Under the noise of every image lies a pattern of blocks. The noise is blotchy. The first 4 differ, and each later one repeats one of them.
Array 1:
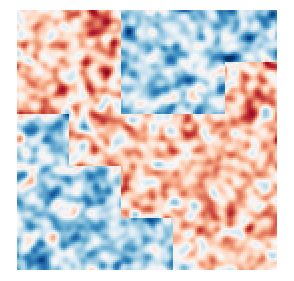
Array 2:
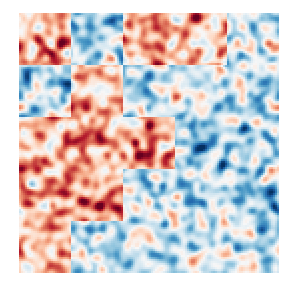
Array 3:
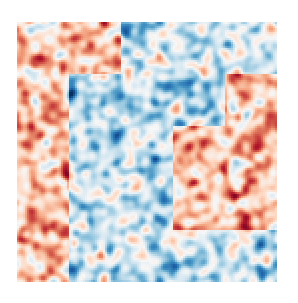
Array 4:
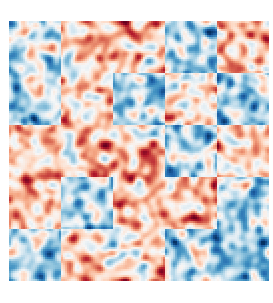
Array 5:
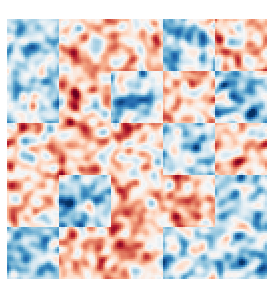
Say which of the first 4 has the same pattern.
4
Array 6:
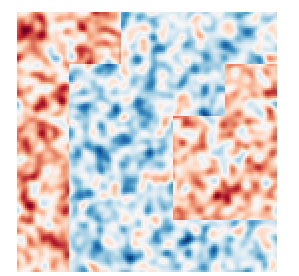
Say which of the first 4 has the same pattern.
3
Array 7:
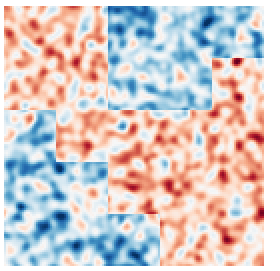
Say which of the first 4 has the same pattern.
1
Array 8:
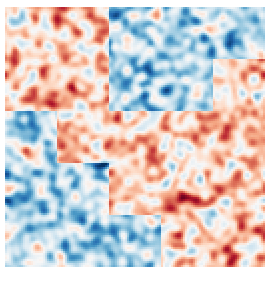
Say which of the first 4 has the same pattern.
1
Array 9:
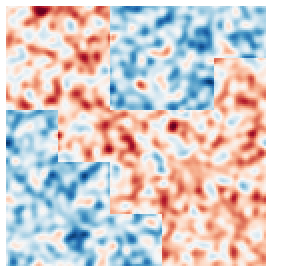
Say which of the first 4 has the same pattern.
1
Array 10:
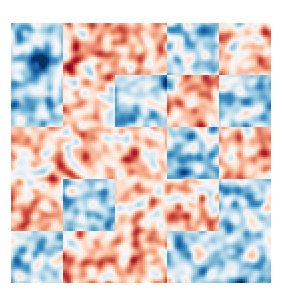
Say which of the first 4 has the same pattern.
4
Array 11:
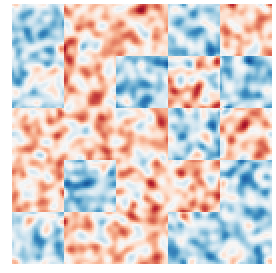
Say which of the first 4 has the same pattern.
4
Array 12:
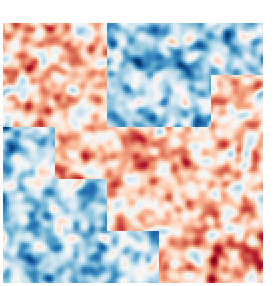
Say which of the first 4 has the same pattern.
1
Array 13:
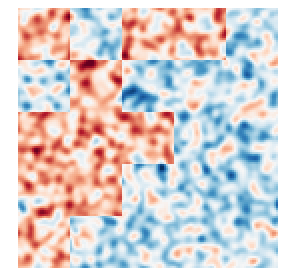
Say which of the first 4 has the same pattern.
2
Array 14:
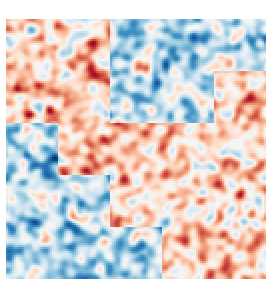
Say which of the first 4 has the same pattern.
1
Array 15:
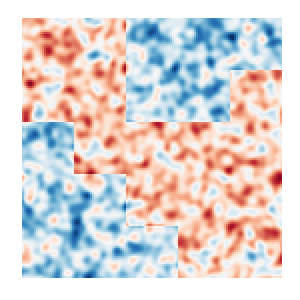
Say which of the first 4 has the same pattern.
1
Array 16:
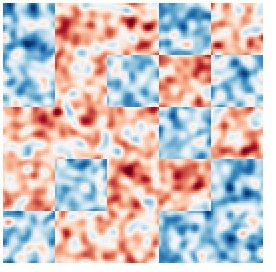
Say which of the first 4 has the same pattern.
4
